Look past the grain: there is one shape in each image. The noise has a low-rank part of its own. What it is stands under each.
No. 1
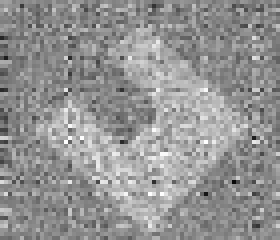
square with a notch
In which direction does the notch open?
up and left
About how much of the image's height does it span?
nearly all
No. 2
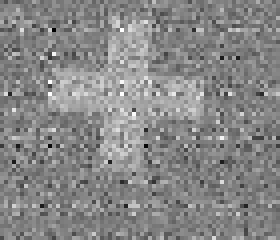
cross
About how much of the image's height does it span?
two thirds
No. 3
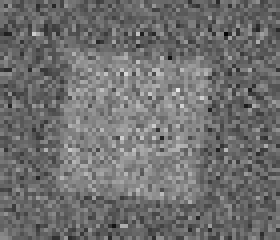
square
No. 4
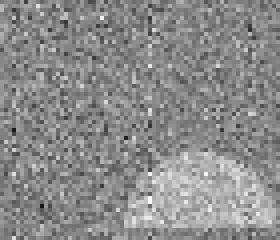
half disc
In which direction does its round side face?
up
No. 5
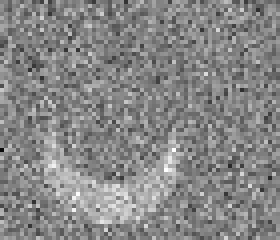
crescent
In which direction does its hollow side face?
up
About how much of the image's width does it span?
half
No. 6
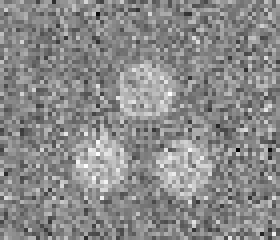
three dots
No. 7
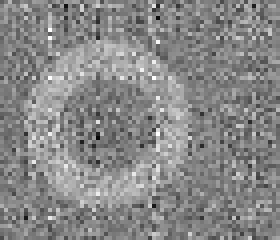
ring
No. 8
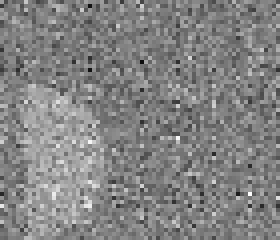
half disc
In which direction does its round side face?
right
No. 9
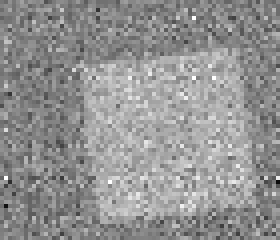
square
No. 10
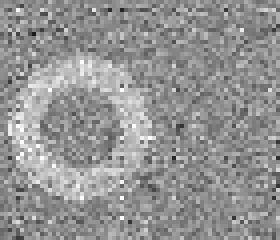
ring
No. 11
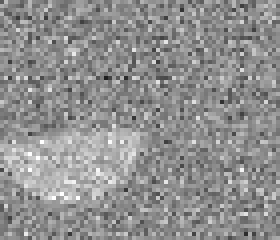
half disc
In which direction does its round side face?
down
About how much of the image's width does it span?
half
